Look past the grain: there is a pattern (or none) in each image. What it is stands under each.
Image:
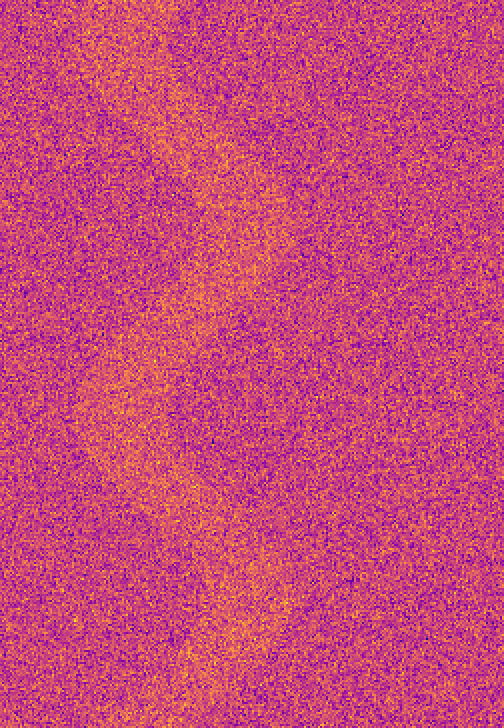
a wavy band
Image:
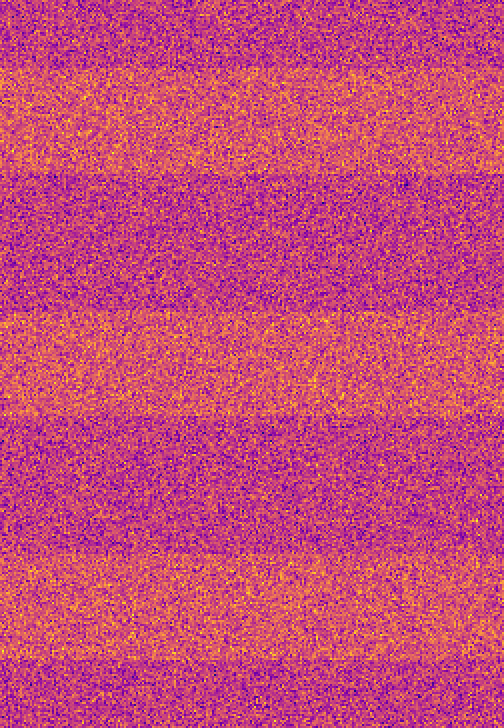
horizontal stripes
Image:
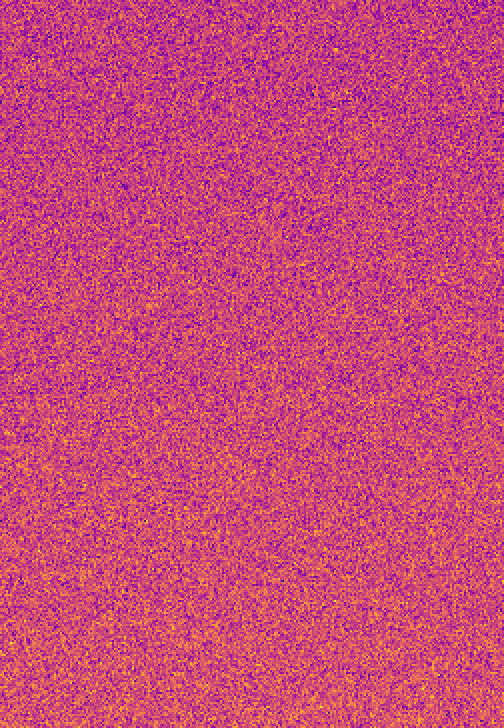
a smooth slope
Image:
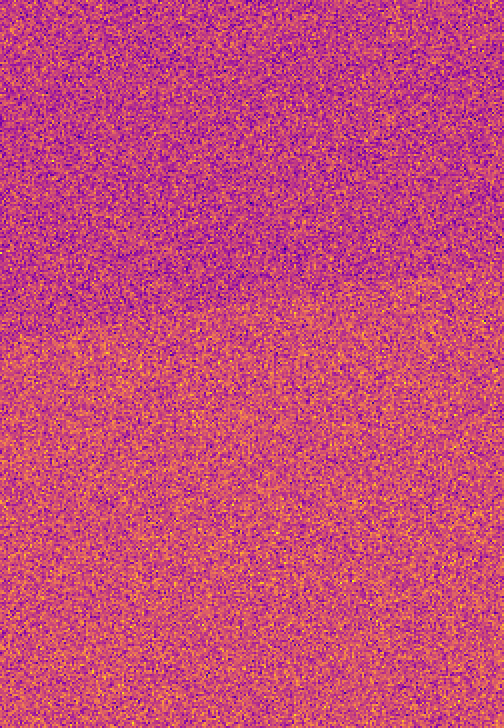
a sharp edge
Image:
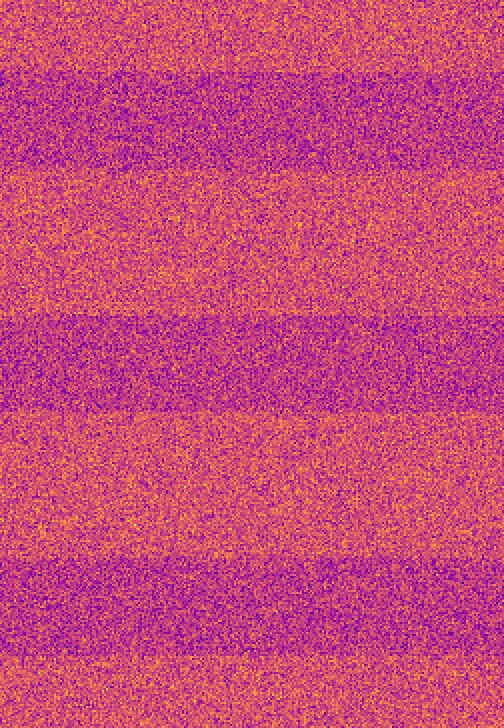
horizontal stripes
